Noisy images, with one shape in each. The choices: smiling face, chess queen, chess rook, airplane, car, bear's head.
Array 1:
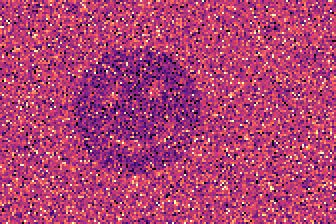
dark smiling face
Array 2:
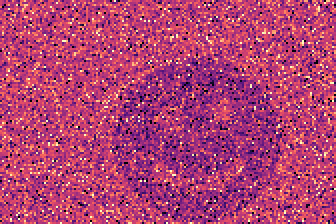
dark smiling face
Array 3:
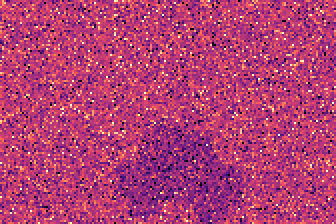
dark car, bottom middle
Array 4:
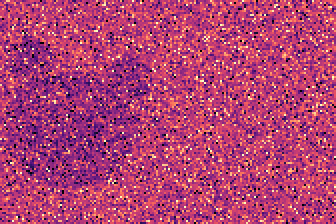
dark bear's head
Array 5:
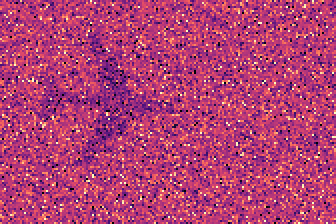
dark airplane
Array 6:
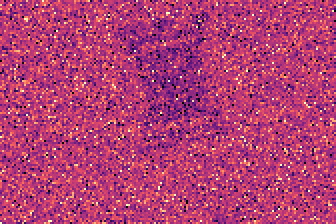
dark chess rook
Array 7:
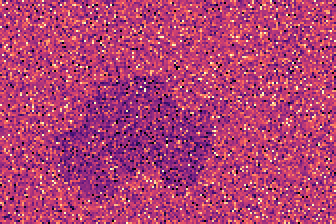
dark car
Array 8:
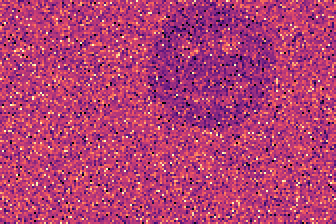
dark smiling face
